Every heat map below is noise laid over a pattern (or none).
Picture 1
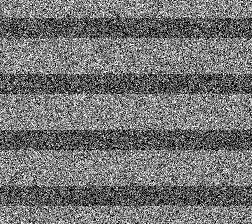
horizontal stripes
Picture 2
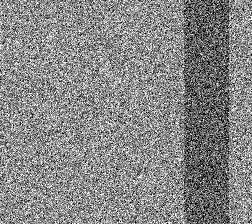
one vertical stripe
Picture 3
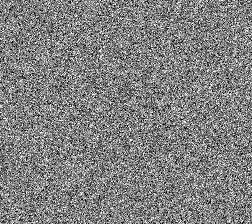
only noise
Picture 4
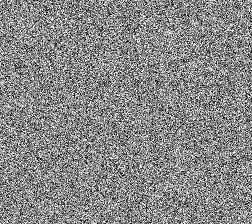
only noise
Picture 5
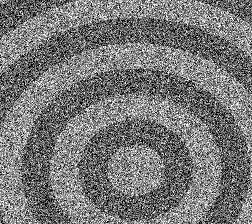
rings round one point
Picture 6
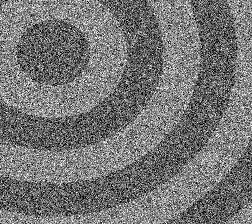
rings round one point
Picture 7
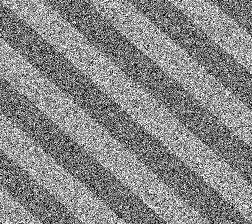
diagonal stripes
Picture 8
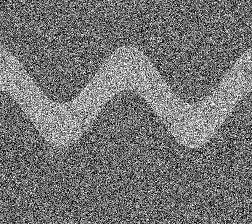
a wavy band
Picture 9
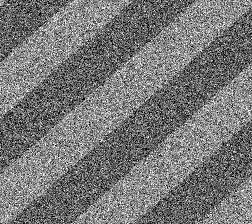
diagonal stripes
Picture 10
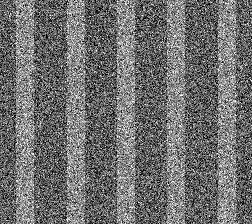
vertical stripes
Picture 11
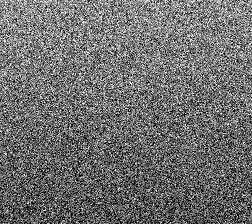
a smooth slope
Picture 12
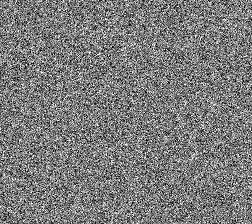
only noise
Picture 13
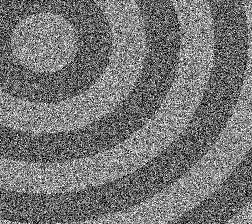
rings round one point
